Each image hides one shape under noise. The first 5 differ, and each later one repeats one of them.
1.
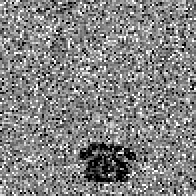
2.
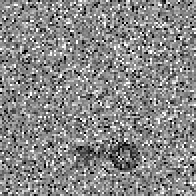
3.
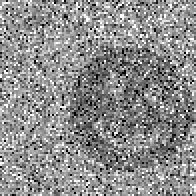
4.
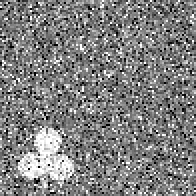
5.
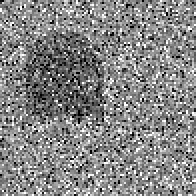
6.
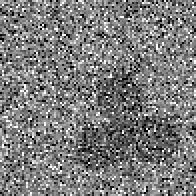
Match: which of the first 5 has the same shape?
4
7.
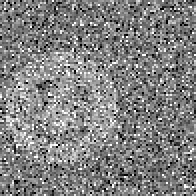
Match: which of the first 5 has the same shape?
3
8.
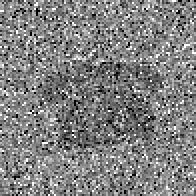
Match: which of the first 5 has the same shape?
1
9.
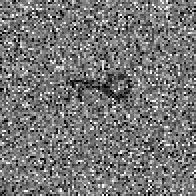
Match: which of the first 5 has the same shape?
2
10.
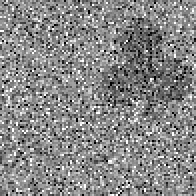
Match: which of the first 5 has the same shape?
4
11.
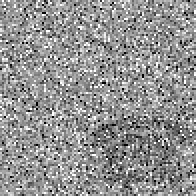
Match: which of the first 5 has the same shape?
1
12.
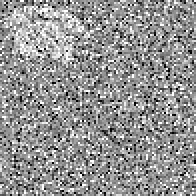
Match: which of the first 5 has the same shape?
1
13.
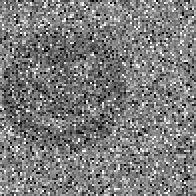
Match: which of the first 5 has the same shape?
3
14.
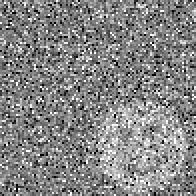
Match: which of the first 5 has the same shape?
3
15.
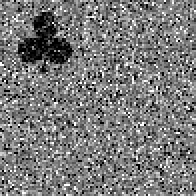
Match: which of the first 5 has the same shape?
4
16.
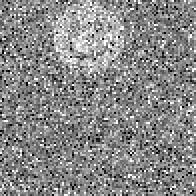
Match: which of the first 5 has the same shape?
3
